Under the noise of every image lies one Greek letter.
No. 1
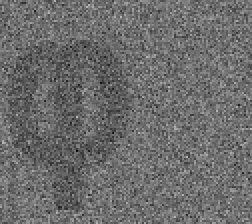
dark phi
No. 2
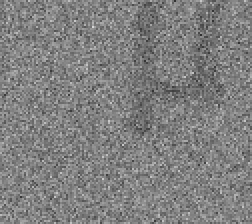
dark mu
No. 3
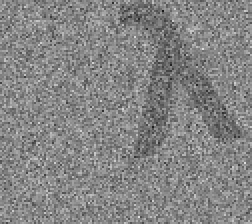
dark lambda
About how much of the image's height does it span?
two thirds
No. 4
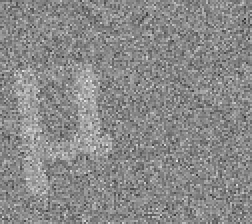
light mu
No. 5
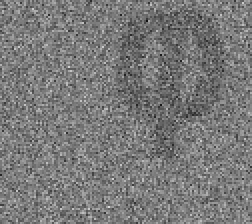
dark phi
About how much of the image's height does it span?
two thirds
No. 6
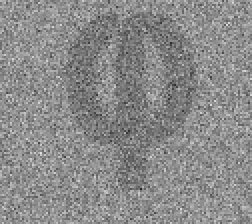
dark phi
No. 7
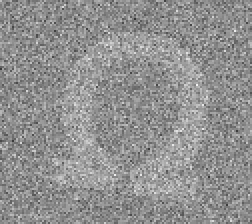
light omega
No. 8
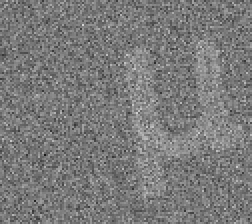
light mu
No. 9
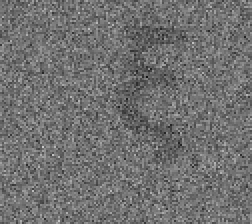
dark xi
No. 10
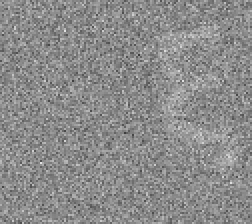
light xi
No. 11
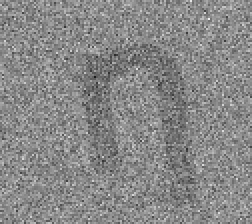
dark eta
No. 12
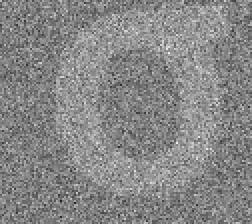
light sigma
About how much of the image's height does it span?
nearly all
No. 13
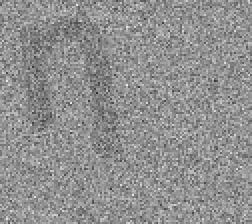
dark eta
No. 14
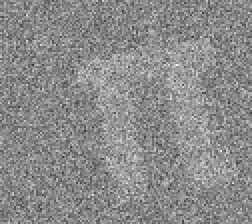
light pi
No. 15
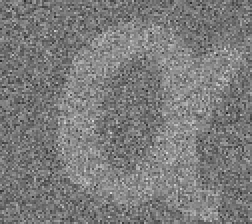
light alpha
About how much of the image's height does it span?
nearly all
